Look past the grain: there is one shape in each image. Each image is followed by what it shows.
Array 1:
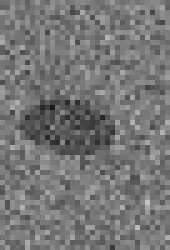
ellipse
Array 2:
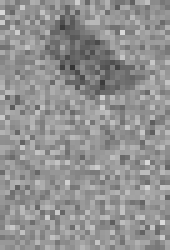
half disc
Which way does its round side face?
down and left
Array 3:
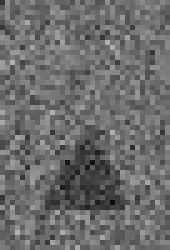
triangle
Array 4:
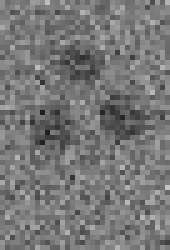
three dots
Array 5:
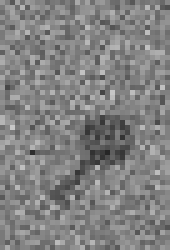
lollipop
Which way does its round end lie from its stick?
up and right
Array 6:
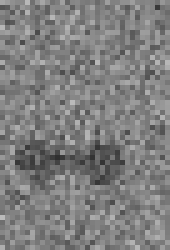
dumbbell
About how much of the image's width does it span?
two thirds
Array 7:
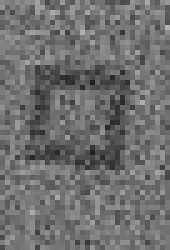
square frame
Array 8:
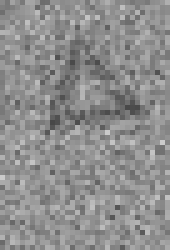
triangle frame
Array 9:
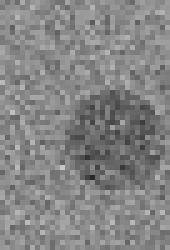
disc
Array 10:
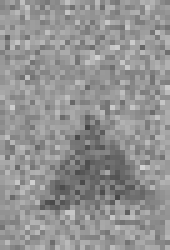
triangle
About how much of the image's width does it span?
two thirds
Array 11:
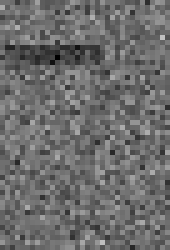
bar
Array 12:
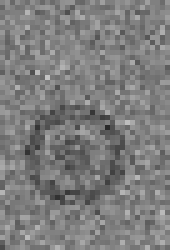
bullseye
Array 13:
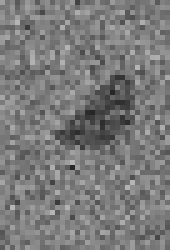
half disc
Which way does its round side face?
down and right
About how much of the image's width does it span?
half
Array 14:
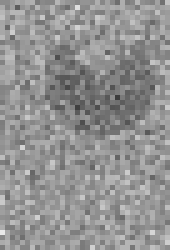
disc with a wedge cut out
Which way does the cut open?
up
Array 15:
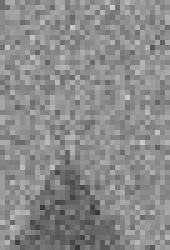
triangle
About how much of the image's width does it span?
two thirds
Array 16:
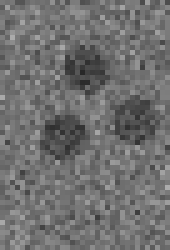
three dots
